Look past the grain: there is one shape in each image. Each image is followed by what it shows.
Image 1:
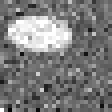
ellipse
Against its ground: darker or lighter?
lighter
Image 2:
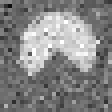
disc with a wedge cut out
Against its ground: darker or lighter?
lighter
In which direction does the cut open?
down
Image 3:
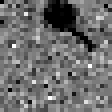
lollipop
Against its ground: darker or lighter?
darker
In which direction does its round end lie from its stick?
up and left
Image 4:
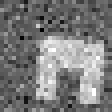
square with a notch
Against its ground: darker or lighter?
lighter
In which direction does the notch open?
down
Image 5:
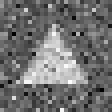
triangle
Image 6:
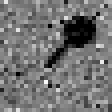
lollipop
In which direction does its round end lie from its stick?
up and right
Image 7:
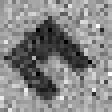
square with a notch
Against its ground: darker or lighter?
darker
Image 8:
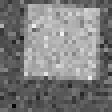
square
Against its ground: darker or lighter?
lighter
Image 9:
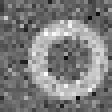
ring
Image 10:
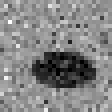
ellipse
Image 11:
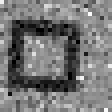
square frame
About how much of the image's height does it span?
two thirds
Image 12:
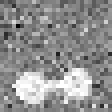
dumbbell
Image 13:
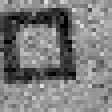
square frame
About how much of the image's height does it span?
two thirds
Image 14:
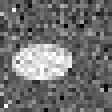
ellipse
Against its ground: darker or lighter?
lighter
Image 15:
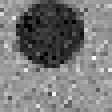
disc
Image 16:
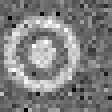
bullseye
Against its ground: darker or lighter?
lighter
